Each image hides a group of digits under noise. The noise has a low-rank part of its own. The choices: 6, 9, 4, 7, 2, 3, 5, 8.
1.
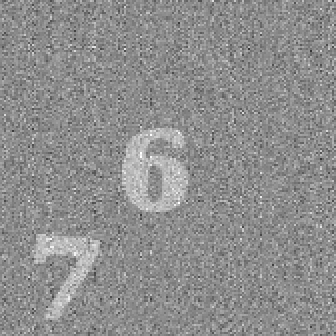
centre: 6; bottom left: 7
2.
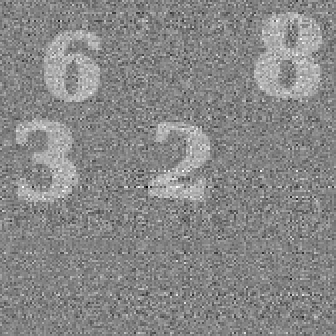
top left: 6; top right: 8; middle left: 3; centre: 2
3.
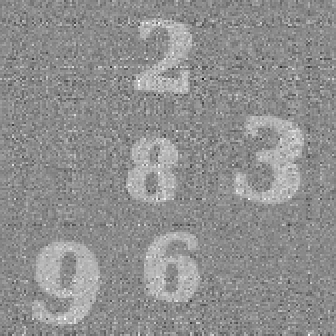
top middle: 2; centre: 8; middle right: 3; bottom left: 9; bottom middle: 6
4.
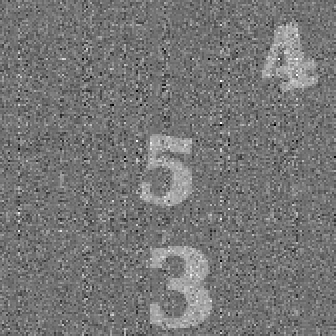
top right: 4; centre: 5; bottom middle: 3
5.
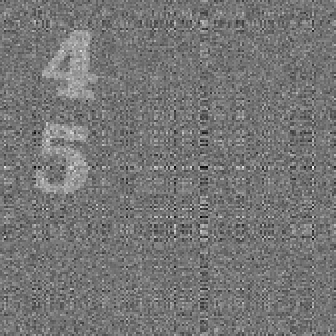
top left: 4; middle left: 5
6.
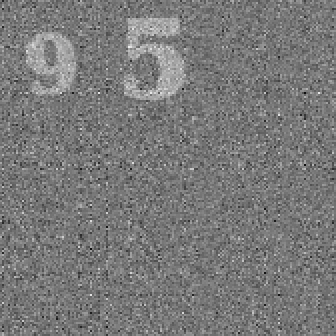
top left: 9; top middle: 5
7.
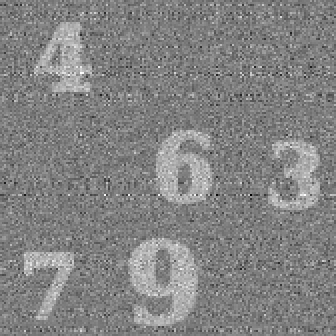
top left: 4; centre: 6; middle right: 3; bottom left: 7; bottom middle: 9
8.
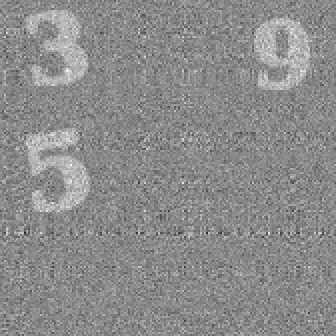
top left: 3; top right: 9; middle left: 5
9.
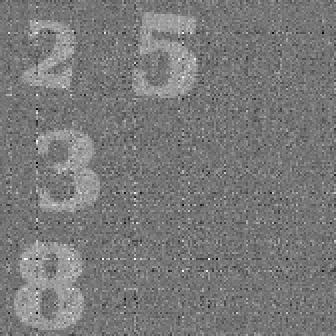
top left: 2; top middle: 5; middle left: 3; bottom left: 8
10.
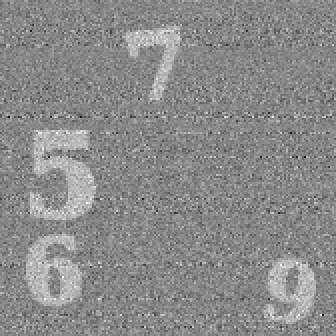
top middle: 7; middle left: 5; bottom left: 6; bottom right: 9
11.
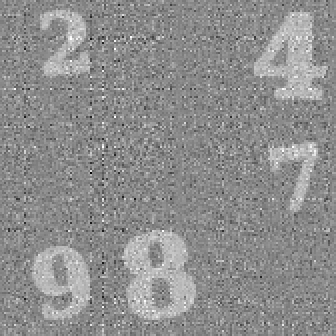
top left: 2; top right: 4; middle right: 7; bottom left: 9; bottom middle: 8
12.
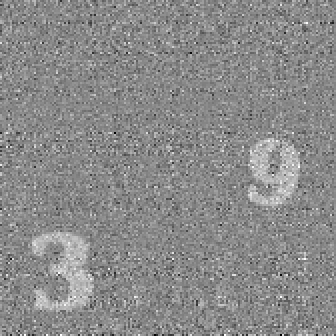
middle right: 9; bottom left: 3
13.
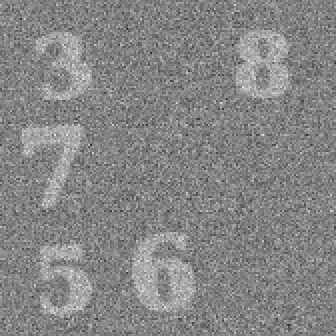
top left: 3; top right: 8; middle left: 7; bottom left: 5; bottom middle: 6
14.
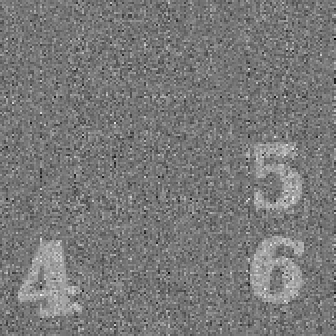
middle right: 5; bottom left: 4; bottom right: 6
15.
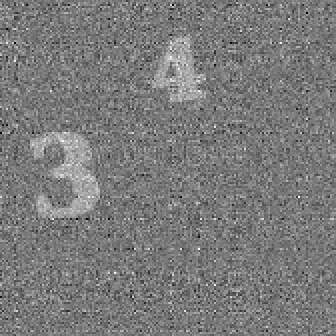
top middle: 4; middle left: 3
